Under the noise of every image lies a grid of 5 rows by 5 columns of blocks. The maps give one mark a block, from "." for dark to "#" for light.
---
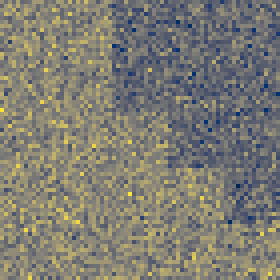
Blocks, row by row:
# # . . .
# # . . .
# # # . .
# # # # .
# # # # #
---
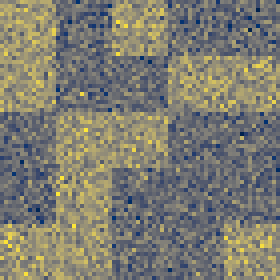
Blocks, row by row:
# . # . .
# . . # #
. # # . .
. # . . .
# # . . #
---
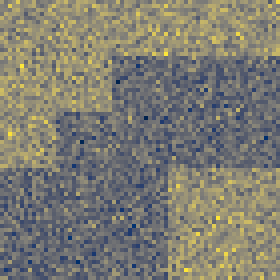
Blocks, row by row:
# # # # #
# # . . .
# . . . .
. . . # #
. . . # #
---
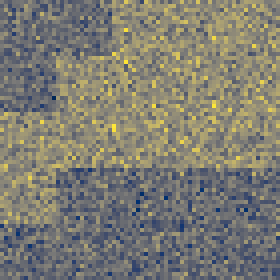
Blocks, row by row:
. . # # #
. # # # #
# # # # #
# . . . .
. . . . .
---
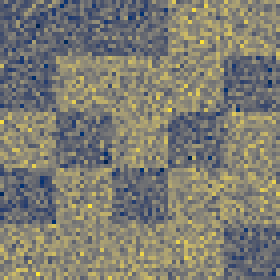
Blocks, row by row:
. . . # #
. # # # .
# . # . #
. # . # #
# # # # .
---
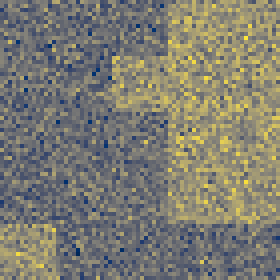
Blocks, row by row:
. . . # #
. . # # #
. . . # #
. . . # #
# . . . .
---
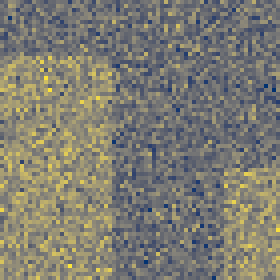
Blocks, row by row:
. . . . .
# # . . .
# # . . .
# # . . #
# # . . #
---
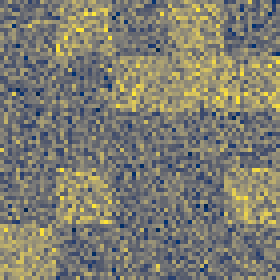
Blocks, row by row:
. # . # .
. . # # #
. . . . .
. # . . #
# . . . .
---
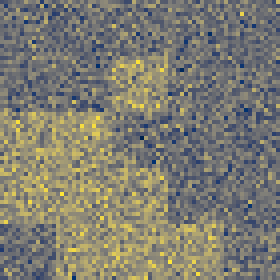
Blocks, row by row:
. . . . .
. . # . .
# # . . .
# # # . .
. # # # .
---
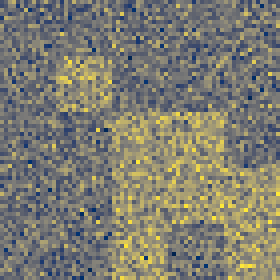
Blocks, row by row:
. . . . .
. # . . .
. . # # .
. . # # #
. . # . #
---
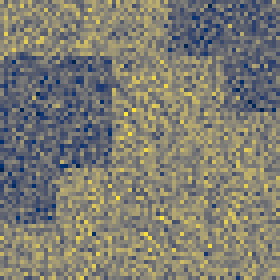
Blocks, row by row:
# # # . .
. . # # .
. . # # #
. # # # #
# # # # #
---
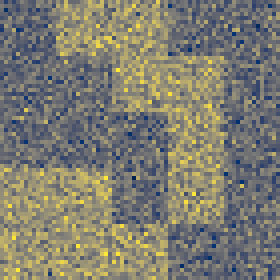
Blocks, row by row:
. # # . .
. . # # .
. . . # .
# # . # .
# # # . .
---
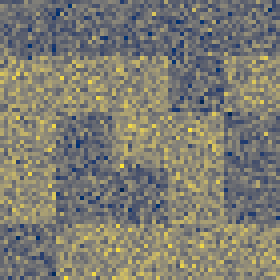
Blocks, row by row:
. . . . .
# # # . #
# . # # .
# . . # .
. # # # #
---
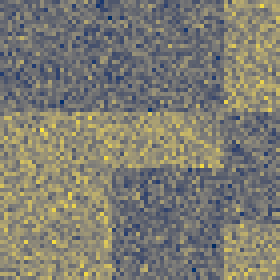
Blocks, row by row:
. . . . #
. . . . #
# # # # .
# # . . .
# # . . #
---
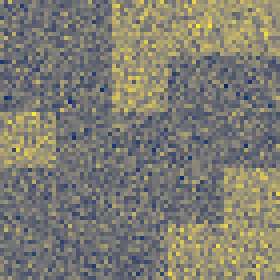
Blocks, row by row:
. . # # #
. . # . .
# . . . .
. . . . #
. . . # #
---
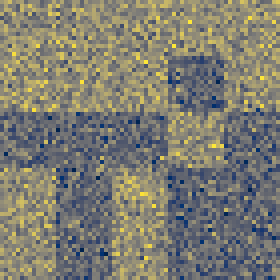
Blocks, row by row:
# # # # #
# # # . #
. . . # .
# . # . .
# . # . .
